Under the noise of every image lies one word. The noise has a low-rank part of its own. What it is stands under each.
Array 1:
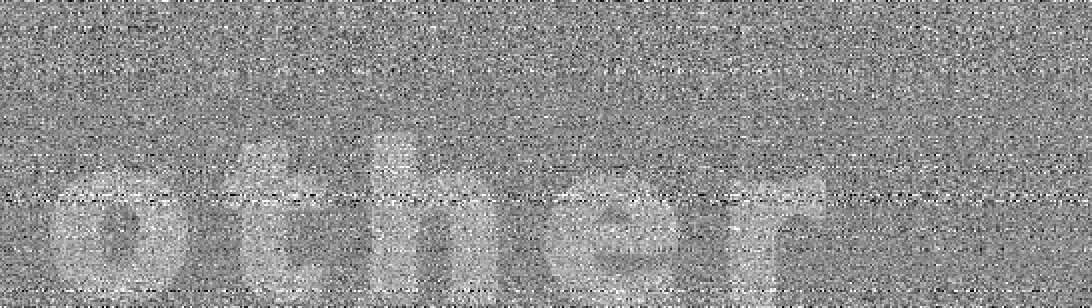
other
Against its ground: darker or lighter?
lighter
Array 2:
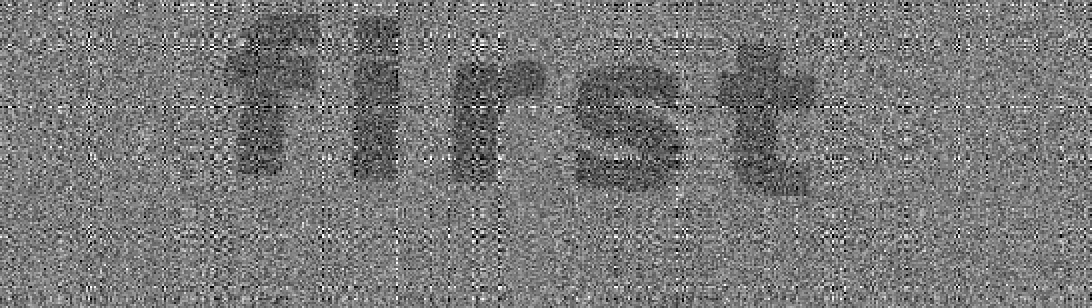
first
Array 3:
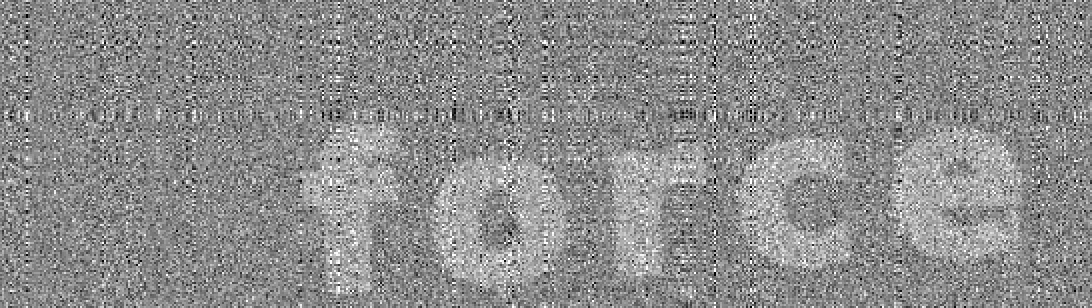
force
